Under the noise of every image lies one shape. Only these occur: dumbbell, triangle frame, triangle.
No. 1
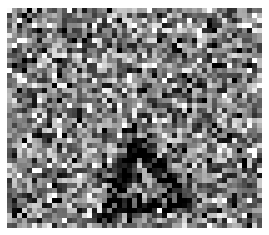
triangle frame
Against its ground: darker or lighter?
darker
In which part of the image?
bottom middle
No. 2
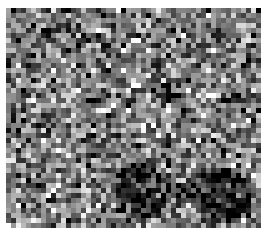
dumbbell
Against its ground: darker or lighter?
darker
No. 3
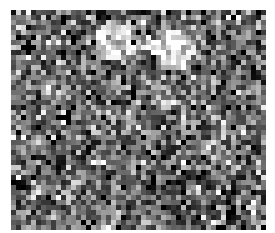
dumbbell
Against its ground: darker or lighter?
lighter
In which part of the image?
top middle
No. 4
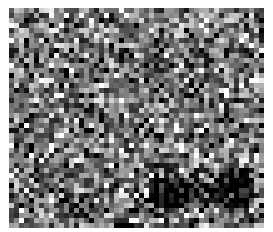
dumbbell
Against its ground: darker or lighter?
darker
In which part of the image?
bottom right
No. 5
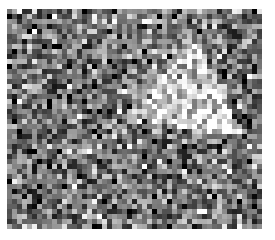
triangle
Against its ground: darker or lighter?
lighter
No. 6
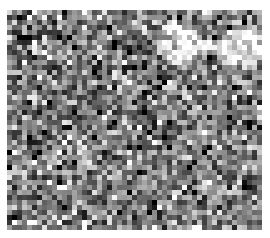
dumbbell
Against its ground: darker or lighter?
lighter
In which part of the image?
top right
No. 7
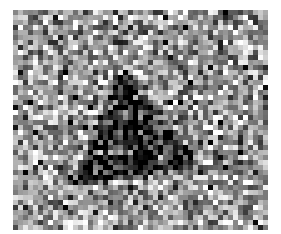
triangle
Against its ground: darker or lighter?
darker
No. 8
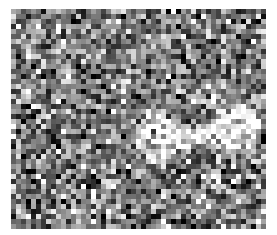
dumbbell
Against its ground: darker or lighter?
lighter
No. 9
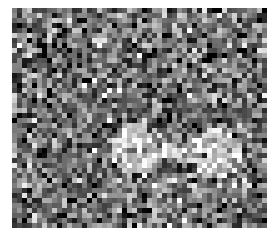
dumbbell
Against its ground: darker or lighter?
lighter
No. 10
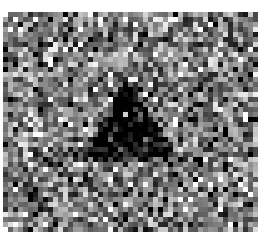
triangle
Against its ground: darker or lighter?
darker
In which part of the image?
centre
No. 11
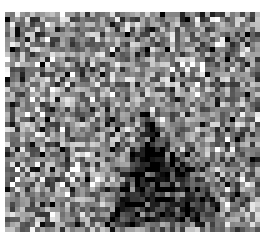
triangle
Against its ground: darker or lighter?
darker
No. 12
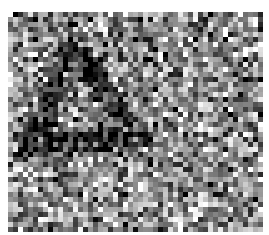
triangle frame
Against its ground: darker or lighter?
darker
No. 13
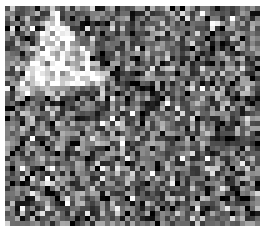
triangle
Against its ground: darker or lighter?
lighter
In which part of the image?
top left
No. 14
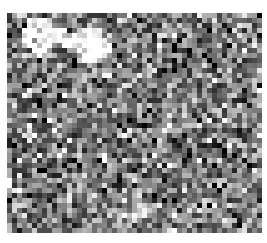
dumbbell
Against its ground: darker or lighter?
lighter
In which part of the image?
top left
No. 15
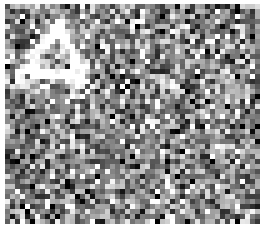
triangle frame
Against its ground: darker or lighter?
lighter
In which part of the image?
top left
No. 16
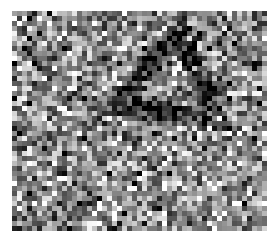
triangle frame
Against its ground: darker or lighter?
darker
